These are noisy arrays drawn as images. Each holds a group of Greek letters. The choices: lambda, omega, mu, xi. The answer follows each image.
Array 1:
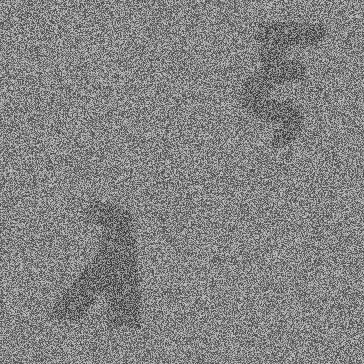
top right: xi; bottom left: lambda
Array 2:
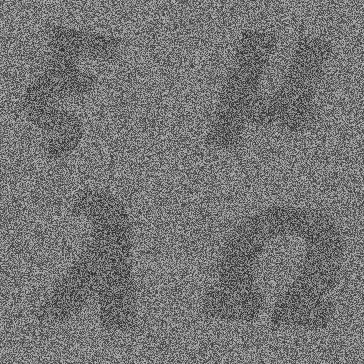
top left: xi; top right: mu; bottom left: lambda; bottom right: omega
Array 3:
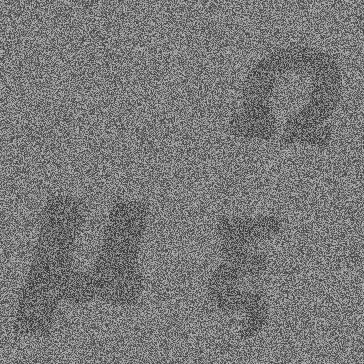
top right: omega; bottom left: mu; bottom right: xi
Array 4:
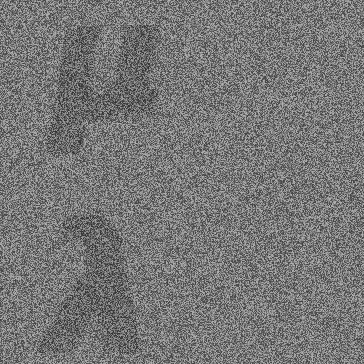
top left: mu; bottom left: lambda
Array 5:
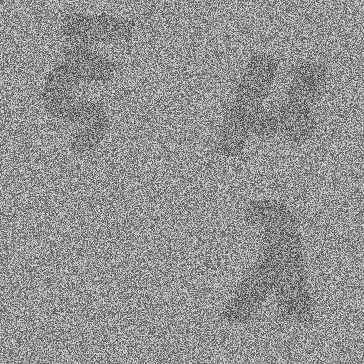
top left: xi; top right: mu; bottom right: lambda
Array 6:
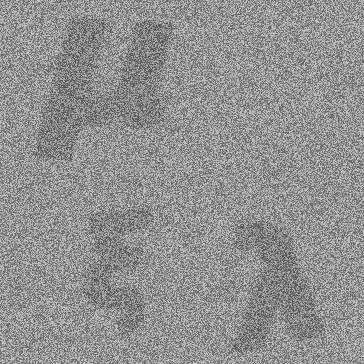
top left: mu; bottom left: xi; bottom right: lambda
